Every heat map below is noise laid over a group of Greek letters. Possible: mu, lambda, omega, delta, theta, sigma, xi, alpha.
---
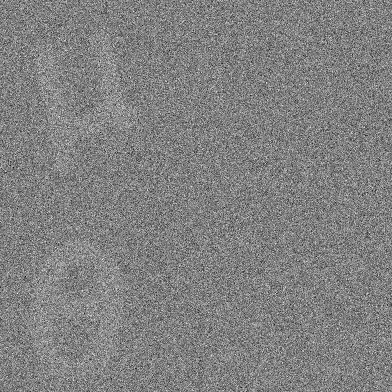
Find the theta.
bottom left
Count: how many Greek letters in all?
2
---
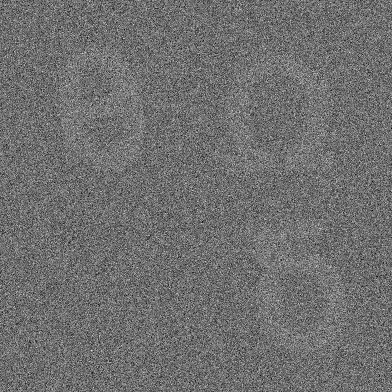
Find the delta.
bottom right
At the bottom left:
nothing
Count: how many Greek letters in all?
3
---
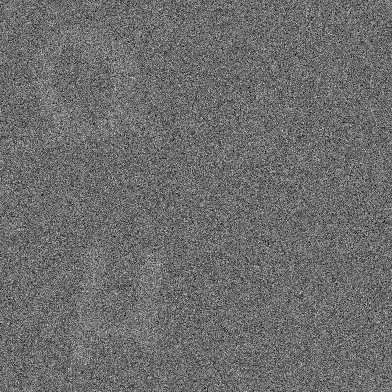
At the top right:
nothing
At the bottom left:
mu
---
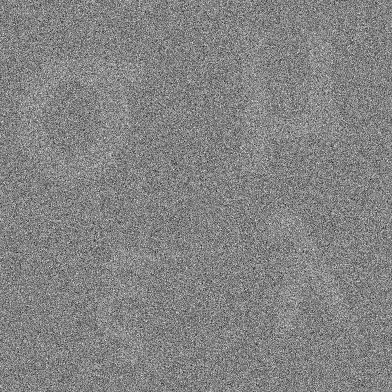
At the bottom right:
lambda
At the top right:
mu
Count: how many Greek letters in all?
4
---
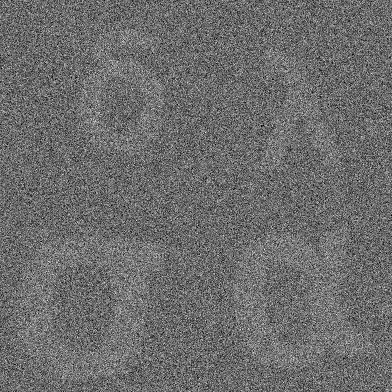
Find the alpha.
bottom right
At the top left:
delta
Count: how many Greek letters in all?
4
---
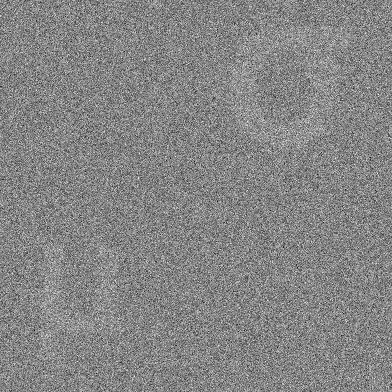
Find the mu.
bottom left
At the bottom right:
nothing
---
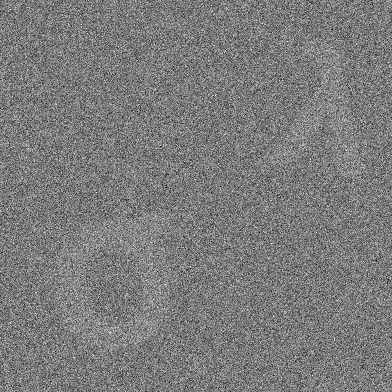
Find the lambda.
top right
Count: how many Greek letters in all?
2
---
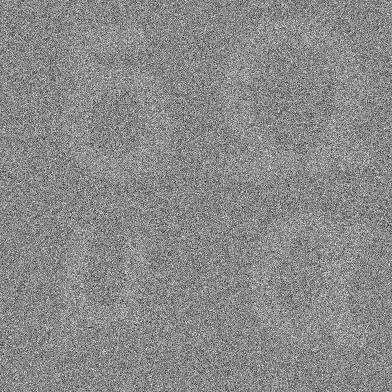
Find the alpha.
bottom right
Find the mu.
bottom left
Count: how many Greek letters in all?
4
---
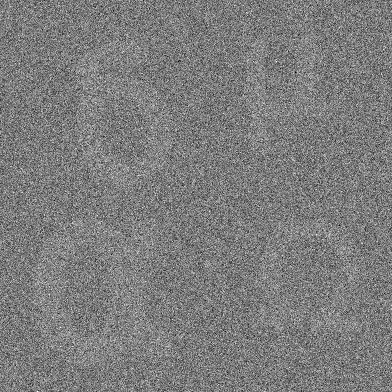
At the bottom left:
alpha
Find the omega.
bottom right
